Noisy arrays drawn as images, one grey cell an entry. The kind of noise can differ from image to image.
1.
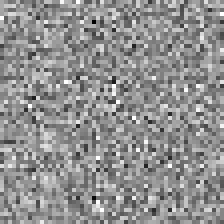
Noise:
low rank plus noise
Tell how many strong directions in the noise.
five to eight
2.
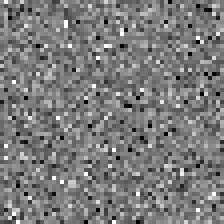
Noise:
heavy tails
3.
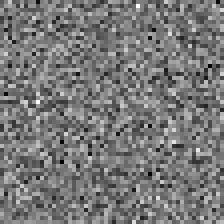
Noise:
independent entries
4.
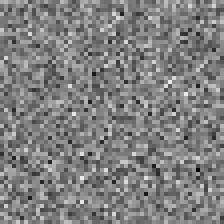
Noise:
independent entries
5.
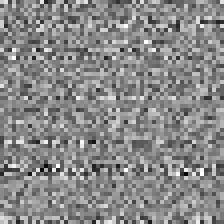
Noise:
rows of uneven size
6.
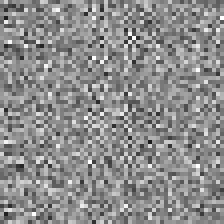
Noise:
low rank plus noise
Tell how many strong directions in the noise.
one
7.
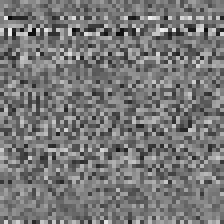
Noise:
rows of uneven size
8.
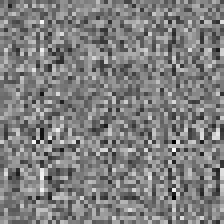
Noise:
low rank plus noise
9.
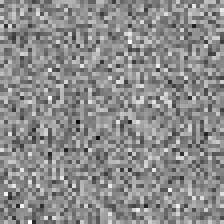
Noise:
low rank plus noise
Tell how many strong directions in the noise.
five to eight
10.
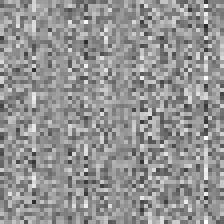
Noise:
columns of uneven size
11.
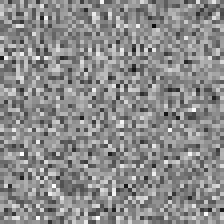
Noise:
low rank plus noise
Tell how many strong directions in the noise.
five to eight
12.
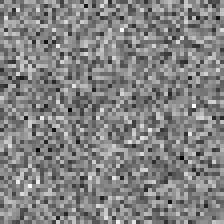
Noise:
independent entries
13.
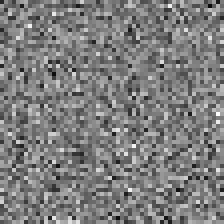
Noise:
low rank plus noise
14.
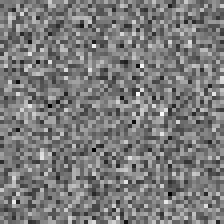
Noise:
independent entries
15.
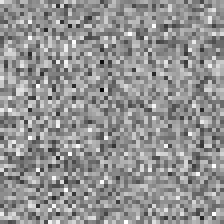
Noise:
low rank plus noise
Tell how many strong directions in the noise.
three or four
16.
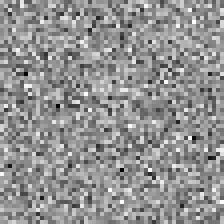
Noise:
independent entries
